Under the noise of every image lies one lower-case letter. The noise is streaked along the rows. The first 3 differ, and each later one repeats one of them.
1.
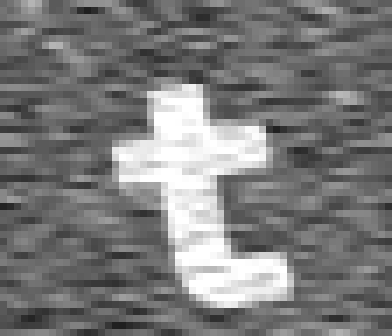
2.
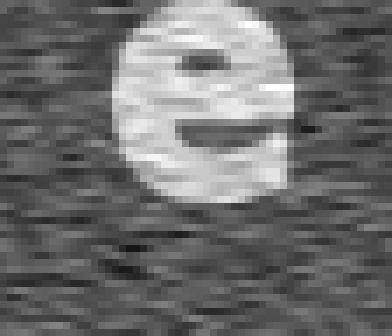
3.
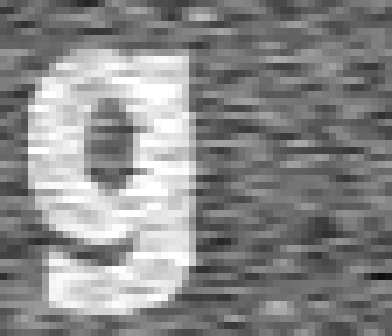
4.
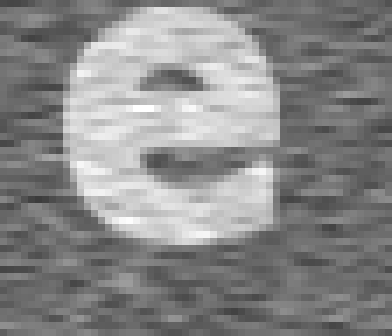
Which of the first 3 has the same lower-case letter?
2
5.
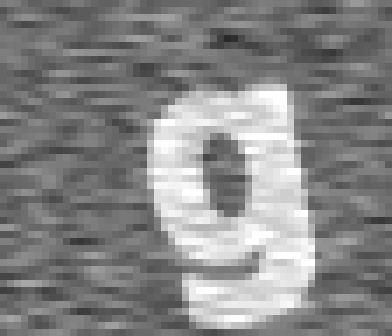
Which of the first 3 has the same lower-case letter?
3
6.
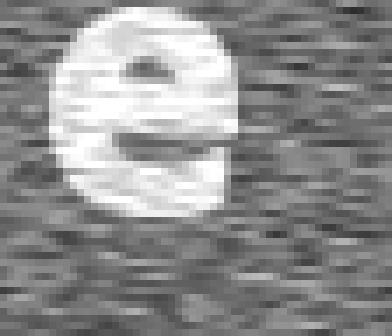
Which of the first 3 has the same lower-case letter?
2
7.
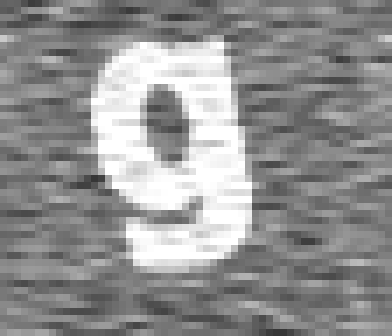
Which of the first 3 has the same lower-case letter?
3
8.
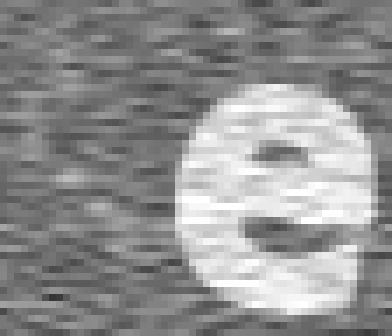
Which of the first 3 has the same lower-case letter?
2
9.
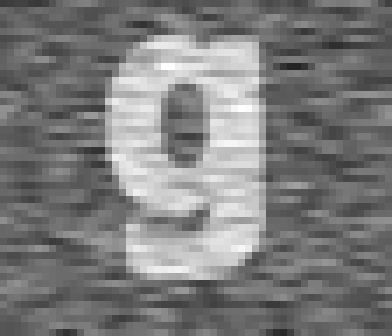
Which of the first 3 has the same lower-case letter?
3
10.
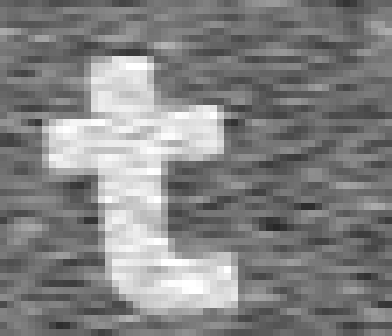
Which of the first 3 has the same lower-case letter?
1
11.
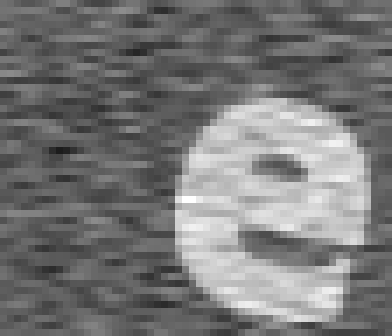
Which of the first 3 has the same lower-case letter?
2
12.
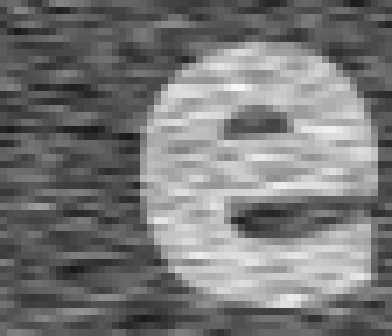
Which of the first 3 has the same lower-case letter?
2
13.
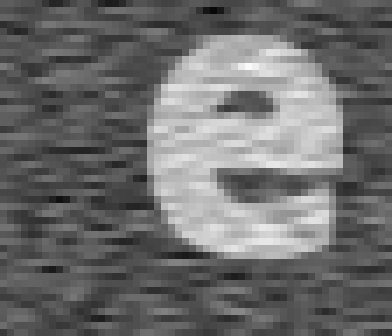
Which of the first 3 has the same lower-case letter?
2
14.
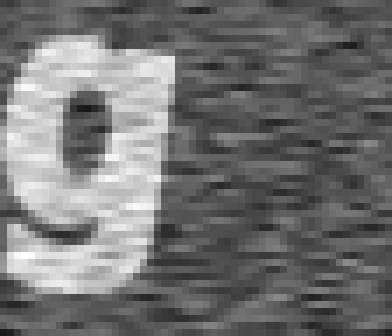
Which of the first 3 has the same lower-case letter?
3
